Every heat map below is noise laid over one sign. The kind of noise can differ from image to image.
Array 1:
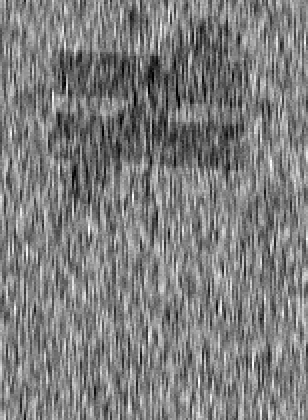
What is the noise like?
streaked along the columns
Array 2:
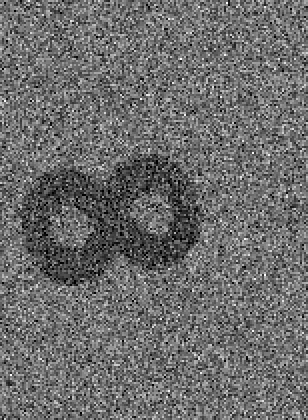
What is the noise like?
independent entries
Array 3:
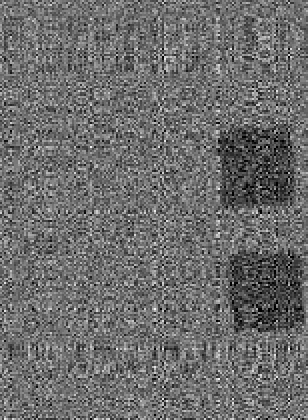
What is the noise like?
low rank plus noise
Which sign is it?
colon
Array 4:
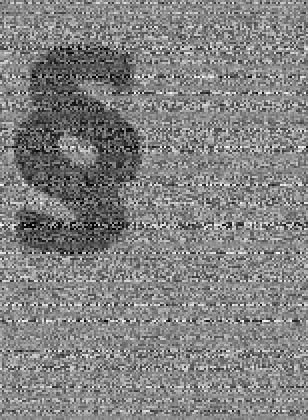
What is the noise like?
rows of uneven size
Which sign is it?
section sign
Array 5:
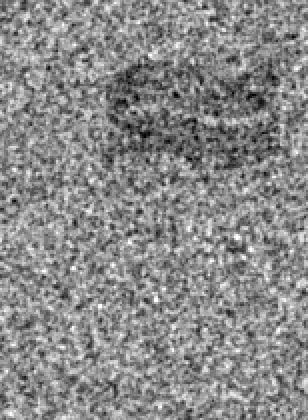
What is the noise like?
blotchy
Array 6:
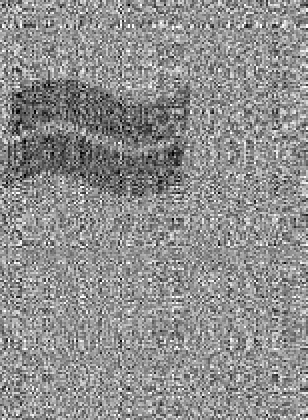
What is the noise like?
low rank plus noise
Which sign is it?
approximately sign
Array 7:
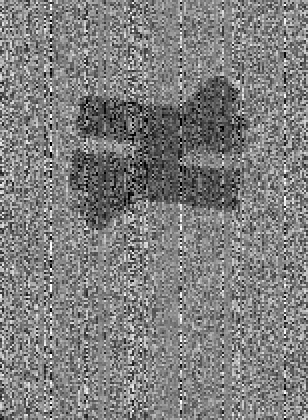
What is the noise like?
columns of uneven size
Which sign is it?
not-equal sign
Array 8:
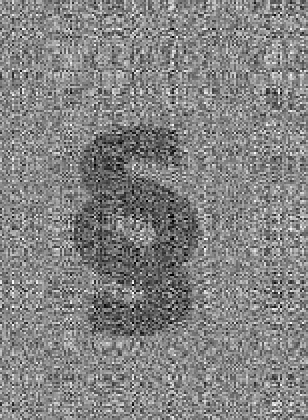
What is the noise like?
low rank plus noise
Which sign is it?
section sign
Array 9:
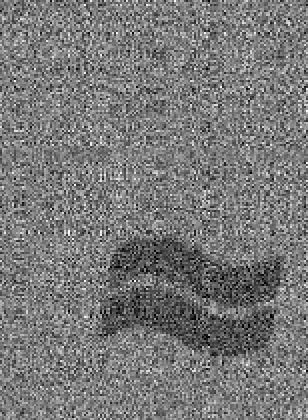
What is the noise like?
low rank plus noise
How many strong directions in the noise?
five to eight
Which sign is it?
approximately sign
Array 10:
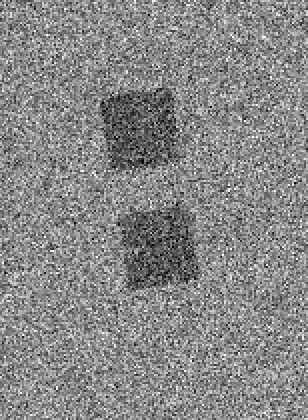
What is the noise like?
independent entries
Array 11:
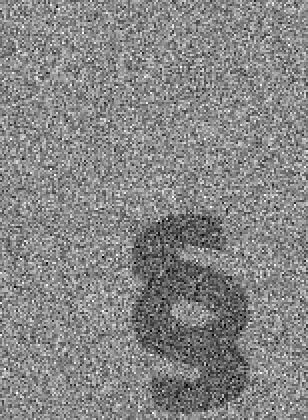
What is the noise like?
independent entries
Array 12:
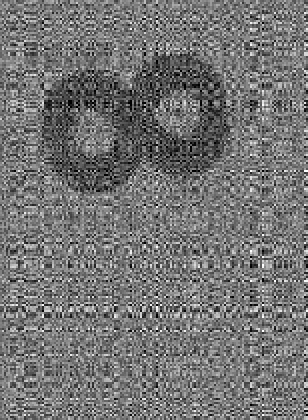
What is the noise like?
low rank plus noise
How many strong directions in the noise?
two
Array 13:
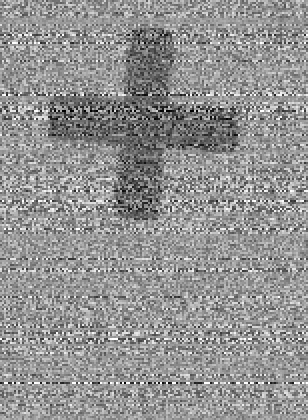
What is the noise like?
rows of uneven size
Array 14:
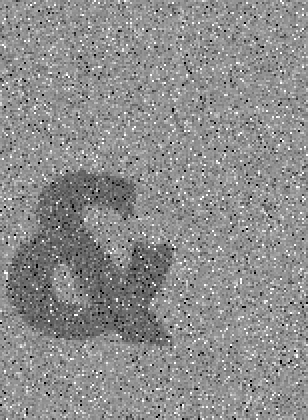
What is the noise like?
heavy tails
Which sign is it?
ampersand
